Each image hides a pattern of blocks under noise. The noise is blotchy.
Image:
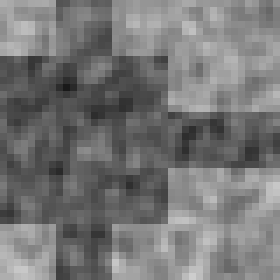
top and bottom mirror each other
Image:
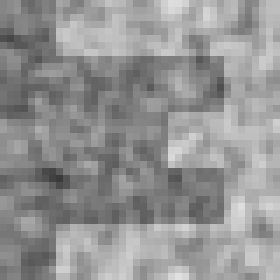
top and bottom mirror each other
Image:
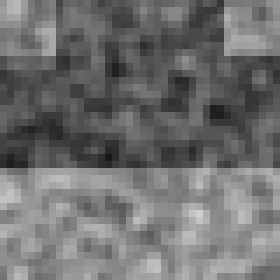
left and right mirror each other
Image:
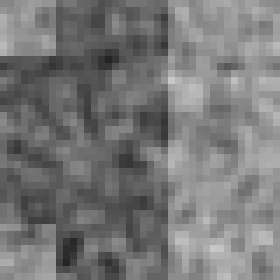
top and bottom mirror each other
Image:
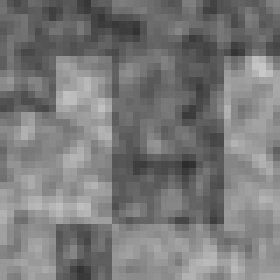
no symmetry
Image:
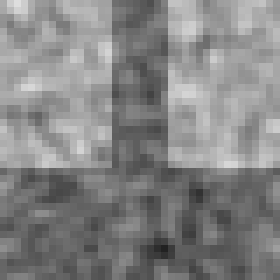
left and right mirror each other
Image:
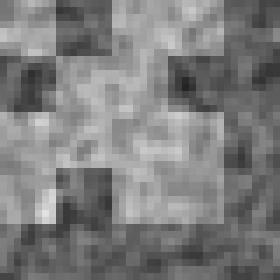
mirrored about the diagonal from the top left
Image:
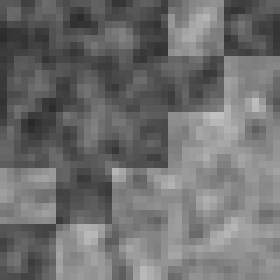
mirrored about the diagonal from the top left
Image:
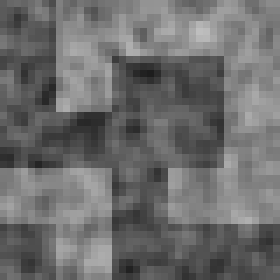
mirrored about the diagonal from the bottom left
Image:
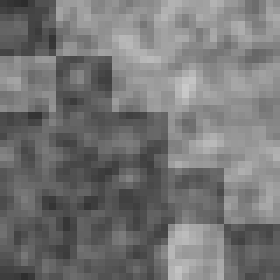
mirrored about the diagonal from the bottom left
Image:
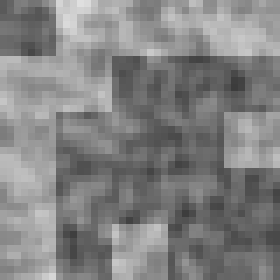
mirrored about the diagonal from the top left
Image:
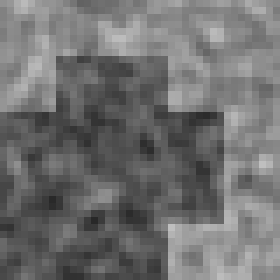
mirrored about the diagonal from the bottom left
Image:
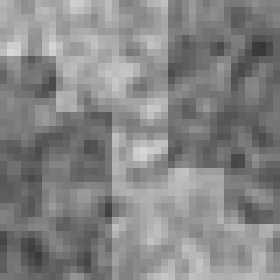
the same after a half turn
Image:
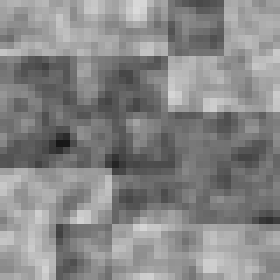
the same after a half turn
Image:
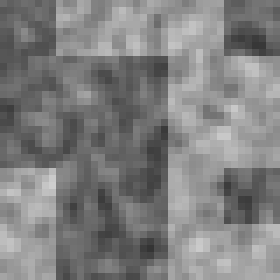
no symmetry
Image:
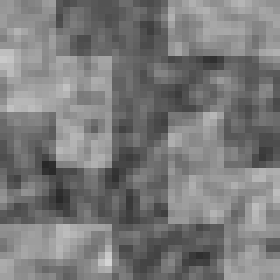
the same after a half turn
